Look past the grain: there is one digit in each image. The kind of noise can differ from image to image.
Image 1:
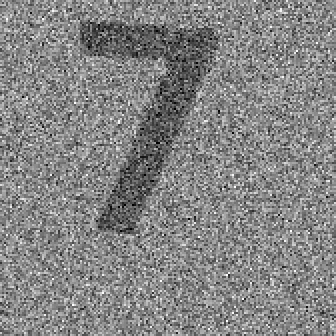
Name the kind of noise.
independent entries
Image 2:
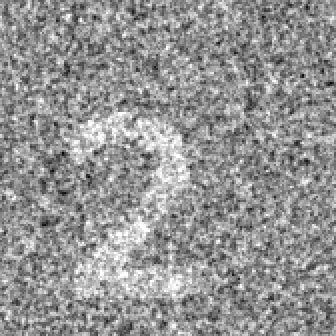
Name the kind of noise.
blotchy
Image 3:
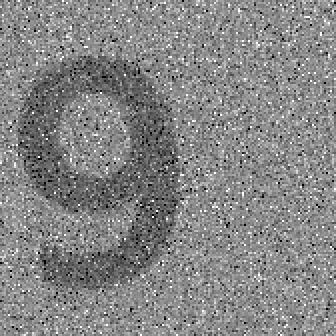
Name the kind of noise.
heavy tails
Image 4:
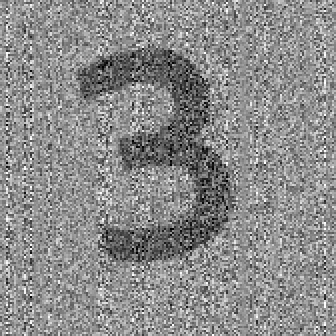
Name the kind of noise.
columns of uneven size
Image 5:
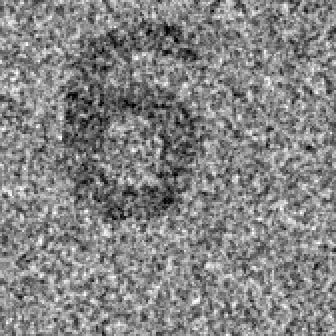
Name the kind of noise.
blotchy
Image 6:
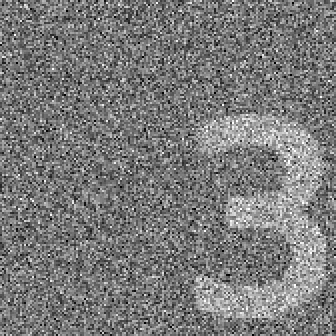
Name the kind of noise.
independent entries
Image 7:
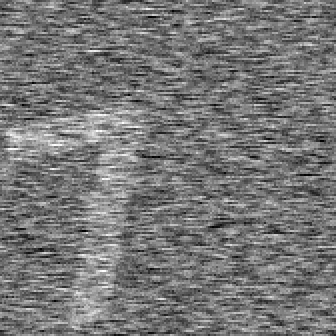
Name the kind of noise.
streaked along the rows
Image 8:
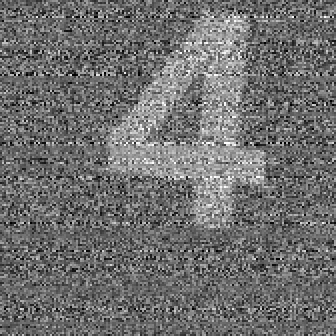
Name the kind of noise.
rows of uneven size
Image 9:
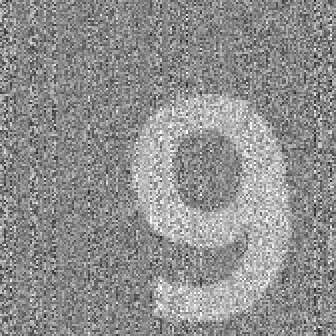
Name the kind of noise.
columns of uneven size
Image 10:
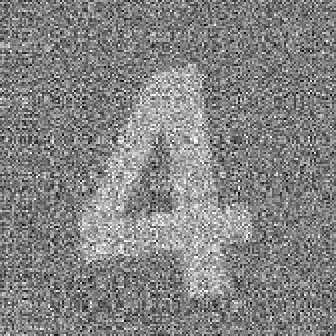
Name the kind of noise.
low rank plus noise
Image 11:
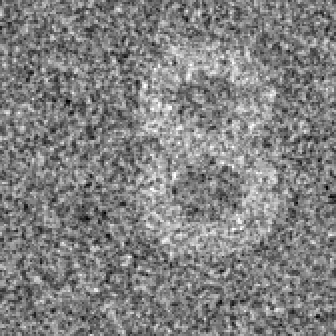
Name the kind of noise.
blotchy
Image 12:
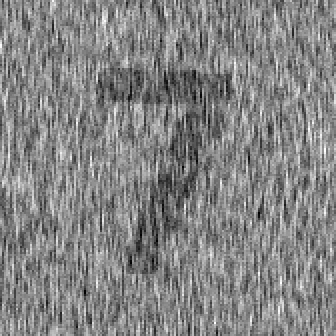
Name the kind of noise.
streaked along the columns
